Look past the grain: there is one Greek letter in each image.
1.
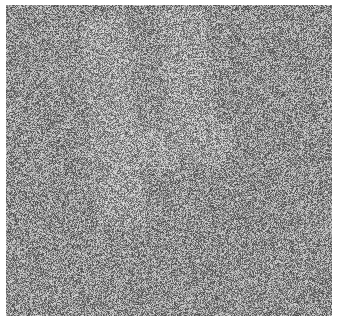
light mu
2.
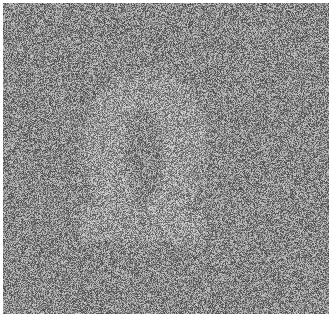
light omega
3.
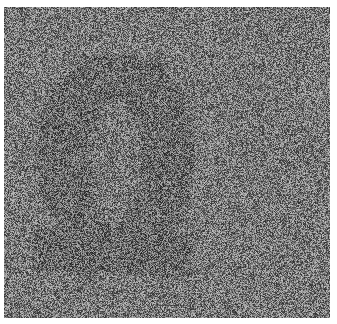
dark omega
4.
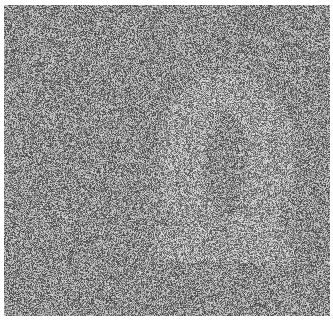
light omega
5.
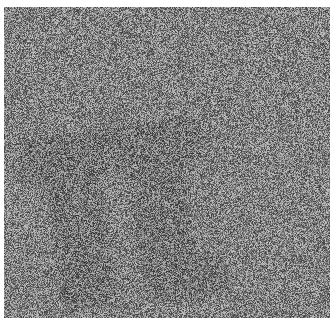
dark pi
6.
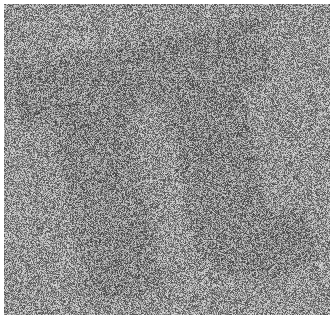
dark pi
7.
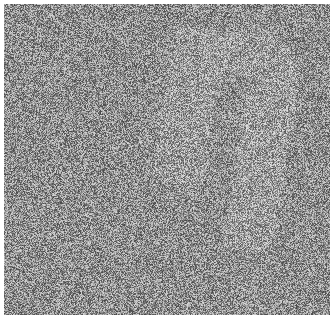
light eta
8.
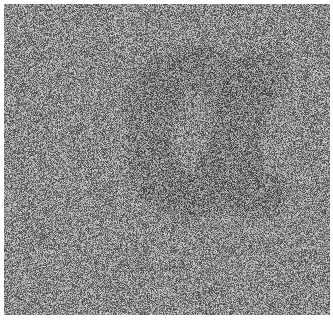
dark alpha
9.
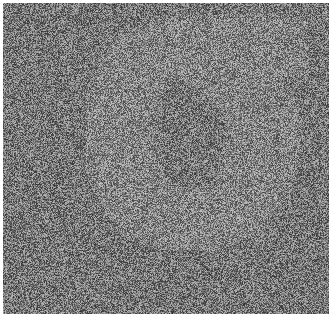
light sigma
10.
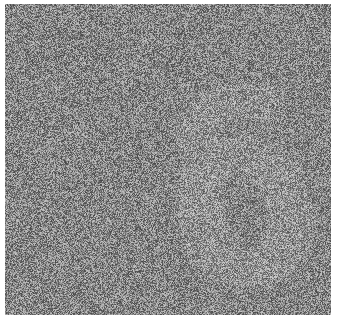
light delta
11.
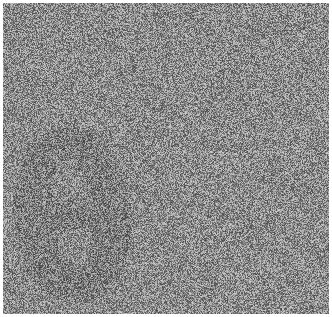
dark theta
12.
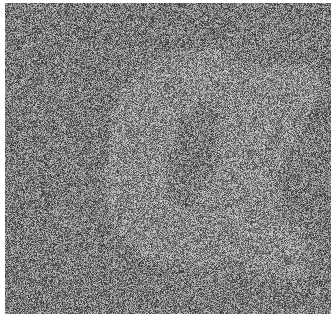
light alpha
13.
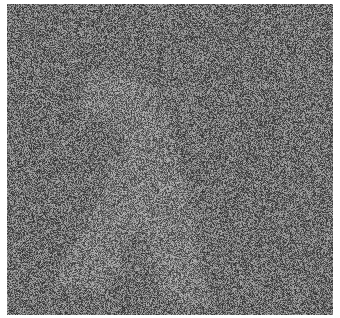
light lambda
